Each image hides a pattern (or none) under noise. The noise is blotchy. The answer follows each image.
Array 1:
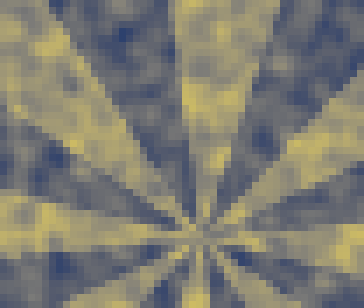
spokes from one point
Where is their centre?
bottom middle
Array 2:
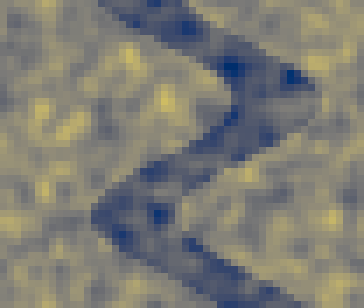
a wavy band
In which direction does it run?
top to bottom
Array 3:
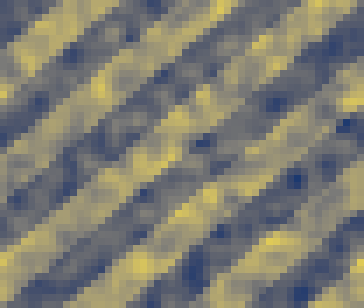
diagonal stripes
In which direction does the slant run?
bottom left to top right
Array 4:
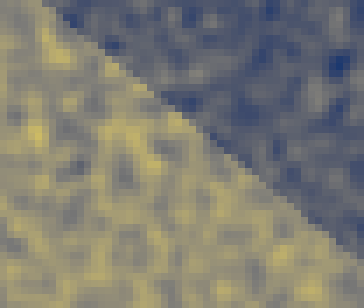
a sharp edge
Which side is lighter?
bottom left
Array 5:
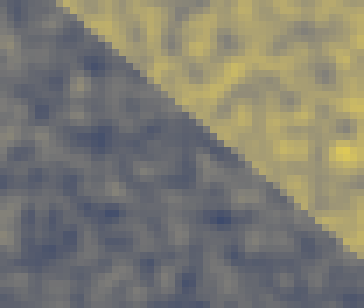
a sharp edge
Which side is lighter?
top right
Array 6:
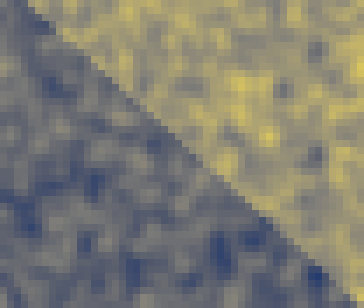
a sharp edge
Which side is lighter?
top right
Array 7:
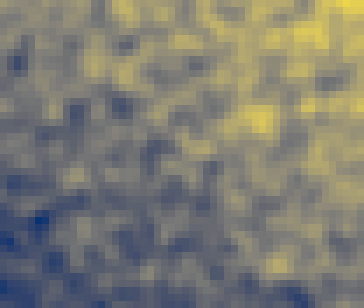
a smooth slope
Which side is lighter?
top right
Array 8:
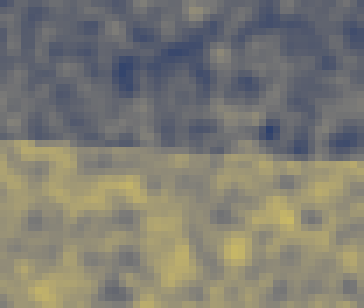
a sharp edge
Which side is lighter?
bottom
